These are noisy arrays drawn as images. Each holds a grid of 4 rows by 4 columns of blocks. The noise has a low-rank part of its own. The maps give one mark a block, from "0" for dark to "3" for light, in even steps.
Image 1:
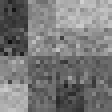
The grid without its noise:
0233
0222
2111
3101
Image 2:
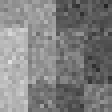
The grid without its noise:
2200
3210
3210
3101
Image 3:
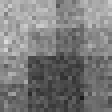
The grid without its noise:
3323
3212
2001
1001
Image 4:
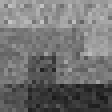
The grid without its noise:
3333
2223
2122
1000
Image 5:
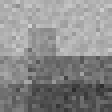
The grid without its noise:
3333
3233
2111
1000
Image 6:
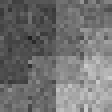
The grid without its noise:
0011
0012
0123
1133
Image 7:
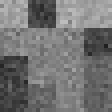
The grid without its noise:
3033
2220
0221
0121
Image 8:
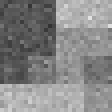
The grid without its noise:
0033
0022
0121
3332
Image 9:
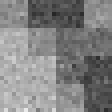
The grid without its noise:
2002
3211
3310
3320
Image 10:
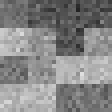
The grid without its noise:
1000
3202
1233
3311
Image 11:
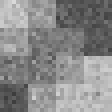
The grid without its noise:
3200
2110
1123
0233
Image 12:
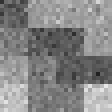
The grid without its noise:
0222
1002
2100
3113
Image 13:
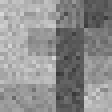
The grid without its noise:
3310
3201
3302
2203
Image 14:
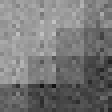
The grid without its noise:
3332
3321
3210
1000
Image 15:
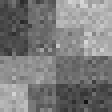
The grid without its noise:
0133
0123
2211
3100
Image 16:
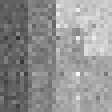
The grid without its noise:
0133
0123
0122
0122
